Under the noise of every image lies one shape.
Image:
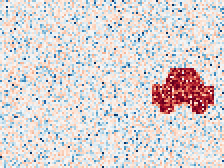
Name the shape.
car
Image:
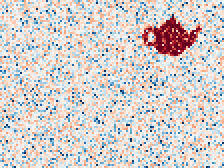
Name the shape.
teapot
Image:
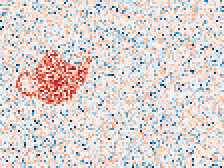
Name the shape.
teapot
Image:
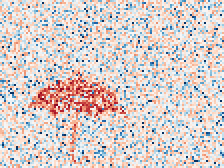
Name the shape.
umbrella
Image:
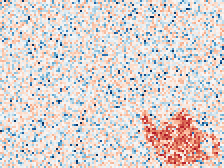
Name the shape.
teapot
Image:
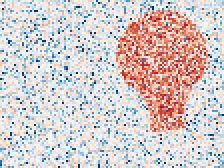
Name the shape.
light bulb
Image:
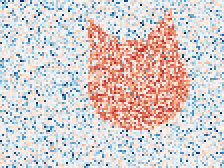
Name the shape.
cat's head
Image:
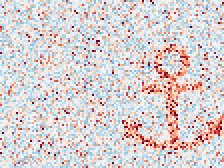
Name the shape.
anchor
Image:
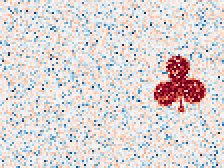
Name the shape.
club
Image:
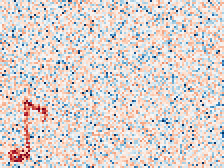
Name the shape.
musical note
